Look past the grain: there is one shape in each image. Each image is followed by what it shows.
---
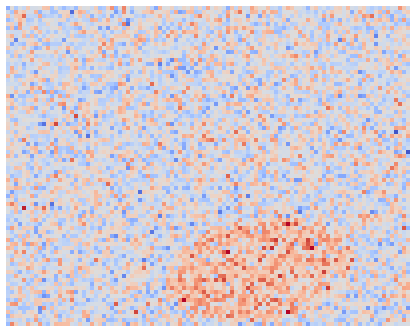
ellipse
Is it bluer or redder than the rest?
redder
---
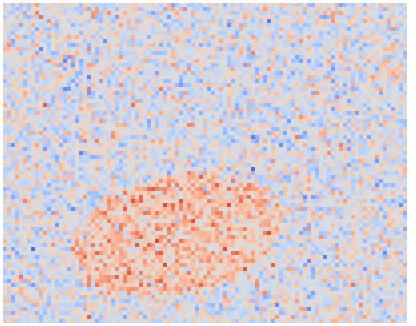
ellipse
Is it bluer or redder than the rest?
redder
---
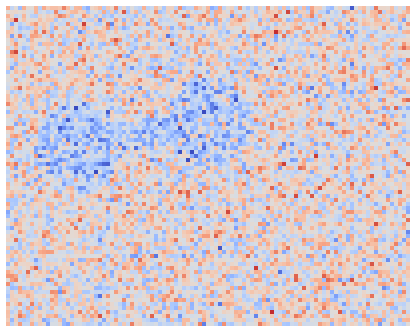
dumbbell
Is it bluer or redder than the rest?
bluer
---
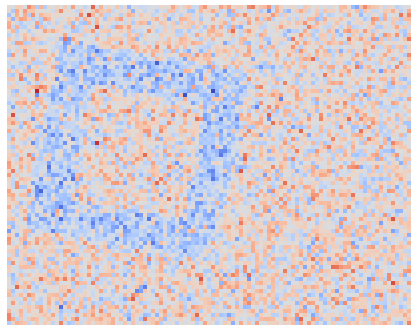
square frame
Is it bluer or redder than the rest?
bluer
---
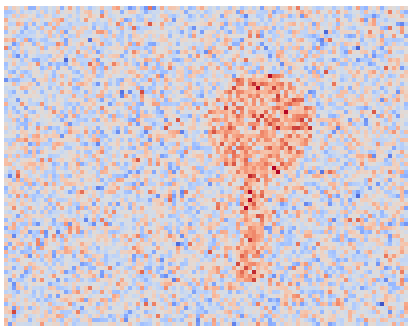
lollipop
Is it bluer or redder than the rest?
redder
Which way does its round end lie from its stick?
up
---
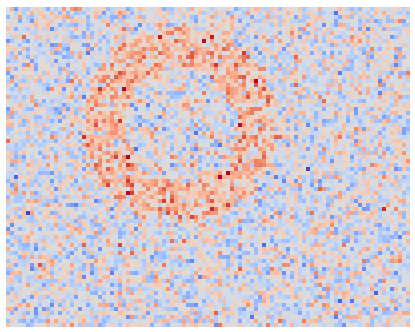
ring
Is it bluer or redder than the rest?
redder
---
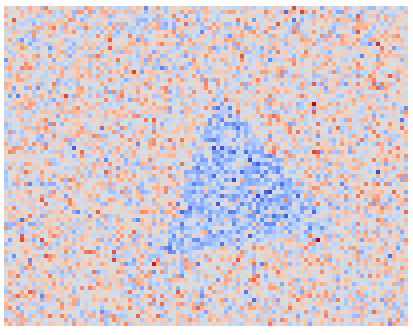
triangle
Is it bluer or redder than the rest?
bluer
